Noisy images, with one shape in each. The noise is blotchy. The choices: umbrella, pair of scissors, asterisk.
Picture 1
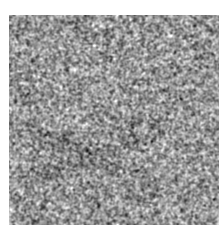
pair of scissors
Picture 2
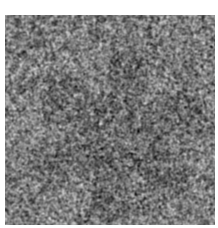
asterisk
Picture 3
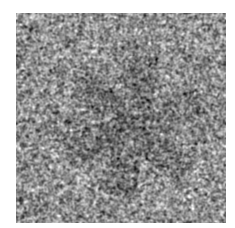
asterisk
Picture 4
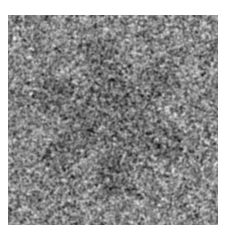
asterisk
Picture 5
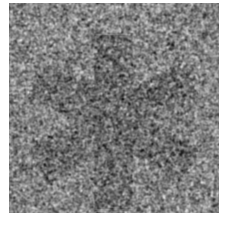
asterisk
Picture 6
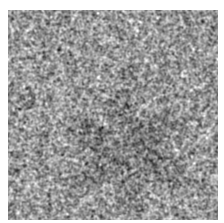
asterisk
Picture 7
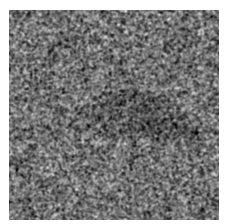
umbrella
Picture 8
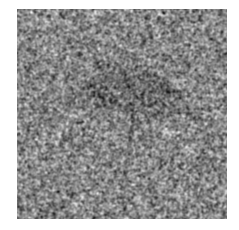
umbrella
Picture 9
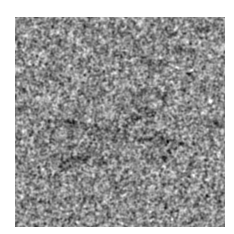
pair of scissors
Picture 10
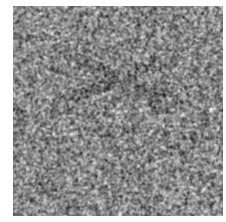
pair of scissors
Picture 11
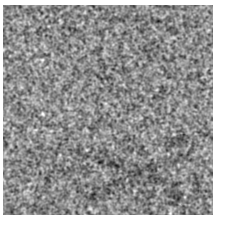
pair of scissors
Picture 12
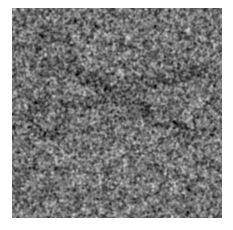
pair of scissors
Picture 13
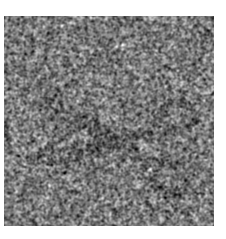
pair of scissors
